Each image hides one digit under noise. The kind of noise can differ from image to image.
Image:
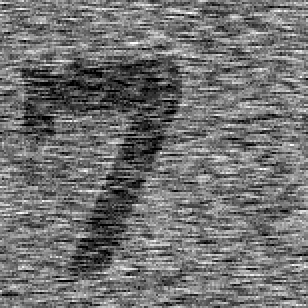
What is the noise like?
streaked along the rows
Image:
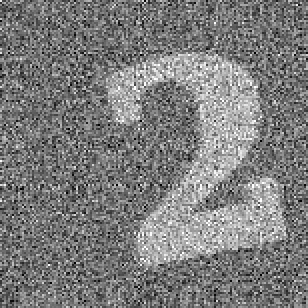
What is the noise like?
low rank plus noise
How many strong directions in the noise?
five to eight
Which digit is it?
2
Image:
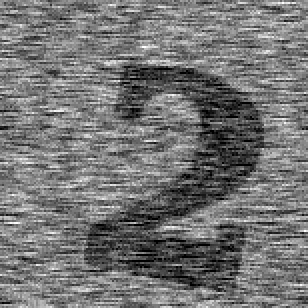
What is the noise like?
streaked along the rows
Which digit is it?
2
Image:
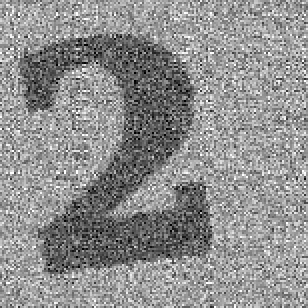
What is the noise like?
low rank plus noise
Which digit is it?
2
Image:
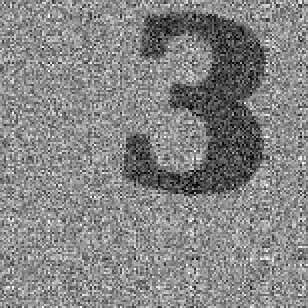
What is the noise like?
low rank plus noise
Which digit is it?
3
